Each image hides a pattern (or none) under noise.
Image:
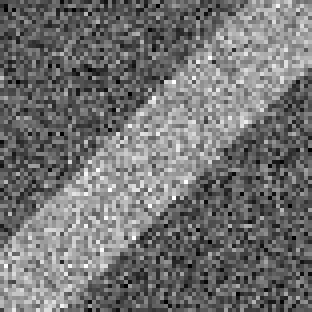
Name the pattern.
a diagonal band
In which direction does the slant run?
bottom left to top right
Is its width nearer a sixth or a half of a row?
a half
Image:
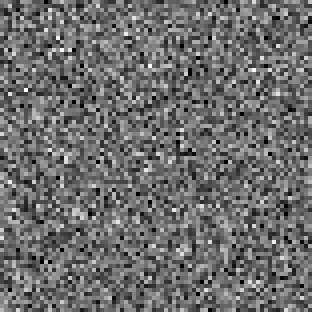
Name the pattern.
only noise
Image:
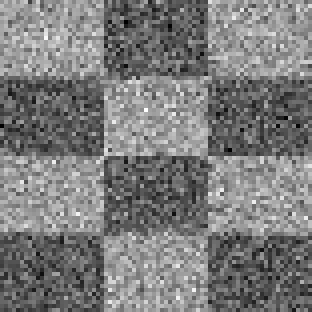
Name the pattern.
a checkerboard
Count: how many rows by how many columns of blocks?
4 by 3
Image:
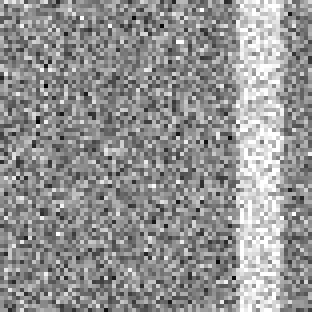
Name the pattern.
one band of columns
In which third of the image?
right
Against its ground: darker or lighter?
lighter
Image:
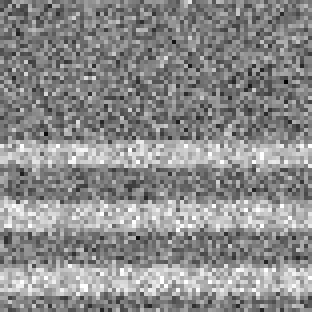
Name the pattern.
bands of rows
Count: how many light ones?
3
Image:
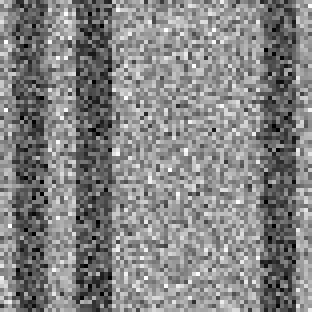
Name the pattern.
bands of columns
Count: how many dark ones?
3
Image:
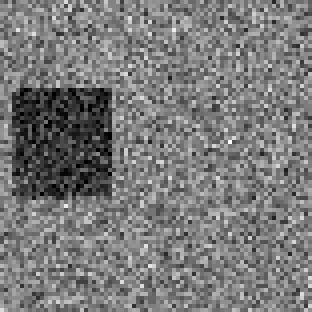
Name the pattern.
one block
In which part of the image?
middle left
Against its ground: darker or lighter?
darker
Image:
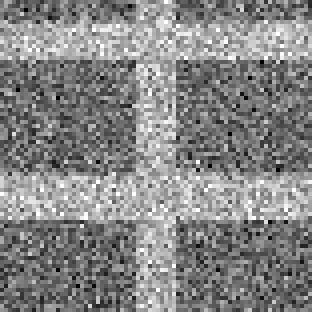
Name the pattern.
bands of rows crossing bands of columns
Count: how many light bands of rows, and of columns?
2 and 1
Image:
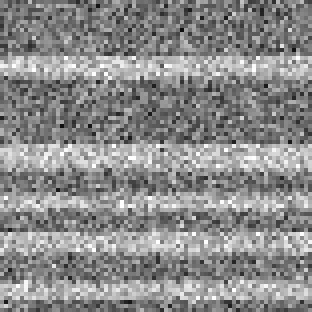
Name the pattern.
bands of rows
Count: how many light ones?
5
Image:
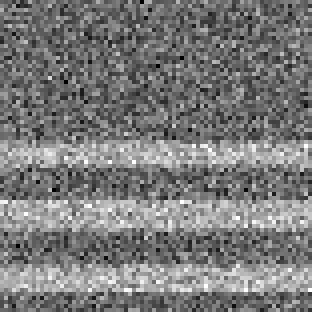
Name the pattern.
bands of rows
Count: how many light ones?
3
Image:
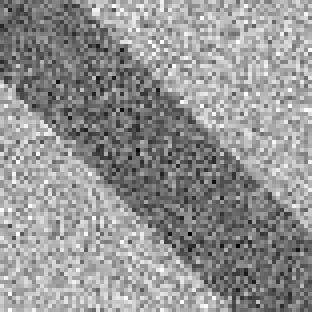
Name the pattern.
a diagonal band
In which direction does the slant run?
top left to bottom right
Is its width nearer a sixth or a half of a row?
a half
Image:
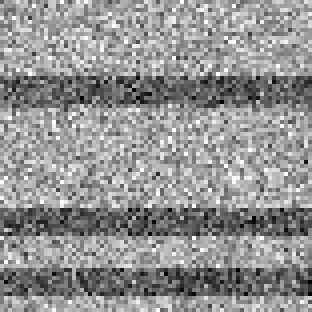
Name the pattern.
bands of rows
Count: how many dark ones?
3
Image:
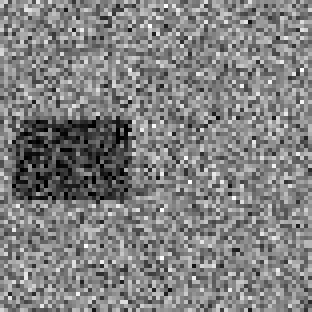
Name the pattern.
one block
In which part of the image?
middle left
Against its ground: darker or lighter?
darker
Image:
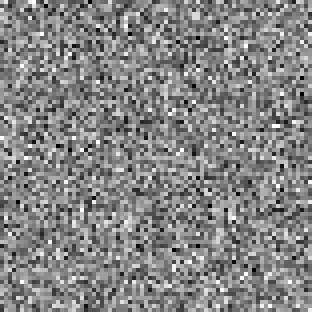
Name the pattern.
only noise
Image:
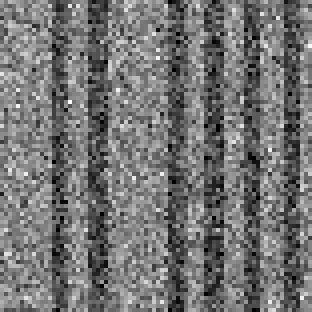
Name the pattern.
bands of columns
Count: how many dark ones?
6
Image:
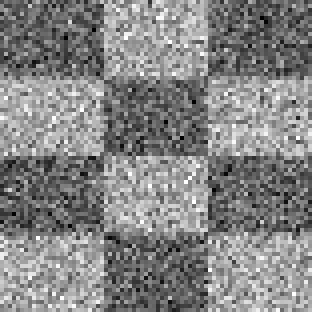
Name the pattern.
a checkerboard
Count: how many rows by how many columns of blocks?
4 by 3
